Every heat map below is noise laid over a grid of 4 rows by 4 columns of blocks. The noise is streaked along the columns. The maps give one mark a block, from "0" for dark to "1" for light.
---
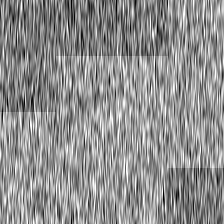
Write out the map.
0001
0111
1111
1110
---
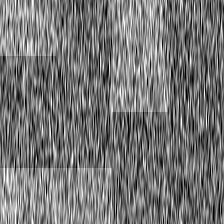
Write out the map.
1010
0010
0000
1100
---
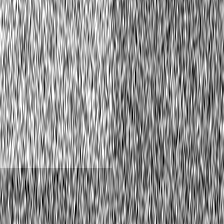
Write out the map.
1100
1100
1100
0000
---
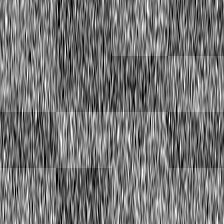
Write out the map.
1010
1001
0110
1011
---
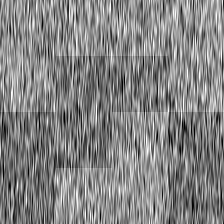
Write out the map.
1111
1001
0010
0110
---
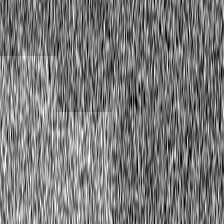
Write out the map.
0000
1000
1100
1100
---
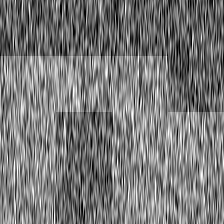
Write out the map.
0000
1110
1011
1011
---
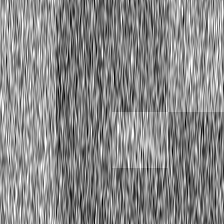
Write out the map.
1001
1001
1010
1000
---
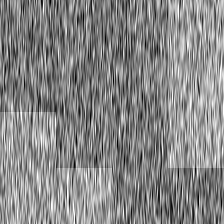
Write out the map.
0001
0001
1001
1100
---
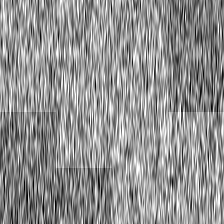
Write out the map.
1110
1110
0111
0011
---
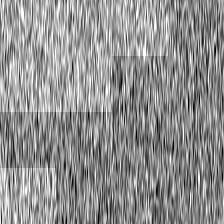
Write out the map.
1110
1100
0000
1000
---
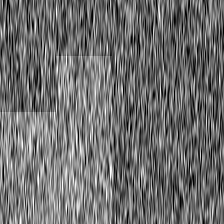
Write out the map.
0000
0100
1100
1100
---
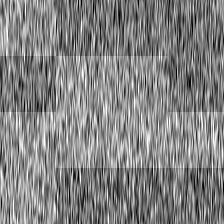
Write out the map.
1000
0110
1111
1000
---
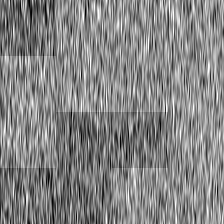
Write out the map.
0111
1111
1001
0011
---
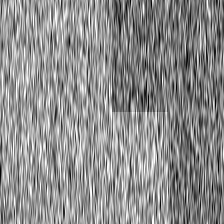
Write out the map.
1100
1100
1110
1110
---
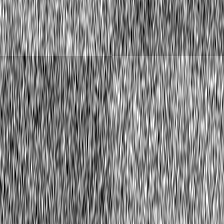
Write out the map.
1100
0011
0011
0011
